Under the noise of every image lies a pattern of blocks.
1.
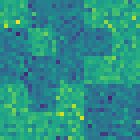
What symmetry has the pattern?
mirrored about the diagonal from the top left
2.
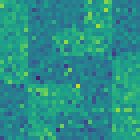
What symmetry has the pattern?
the same after a half turn
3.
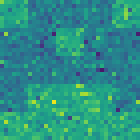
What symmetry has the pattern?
left and right mirror each other
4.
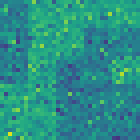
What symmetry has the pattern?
no symmetry
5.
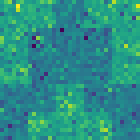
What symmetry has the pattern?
left and right mirror each other
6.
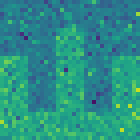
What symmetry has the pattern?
left and right mirror each other
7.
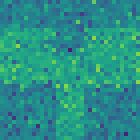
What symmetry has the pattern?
left and right mirror each other
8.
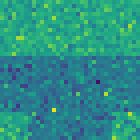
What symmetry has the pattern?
left and right mirror each other
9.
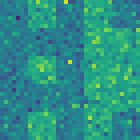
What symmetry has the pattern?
top and bottom mirror each other
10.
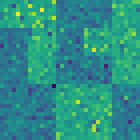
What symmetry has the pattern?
no symmetry
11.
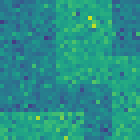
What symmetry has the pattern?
no symmetry
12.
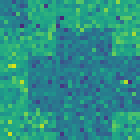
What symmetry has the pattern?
mirrored about the diagonal from the top left
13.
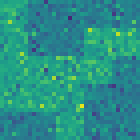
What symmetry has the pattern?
no symmetry
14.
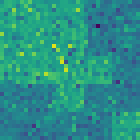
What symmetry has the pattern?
mirrored about the diagonal from the top left
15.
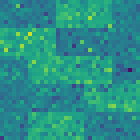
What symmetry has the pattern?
the same after a half turn
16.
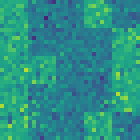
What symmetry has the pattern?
top and bottom mirror each other
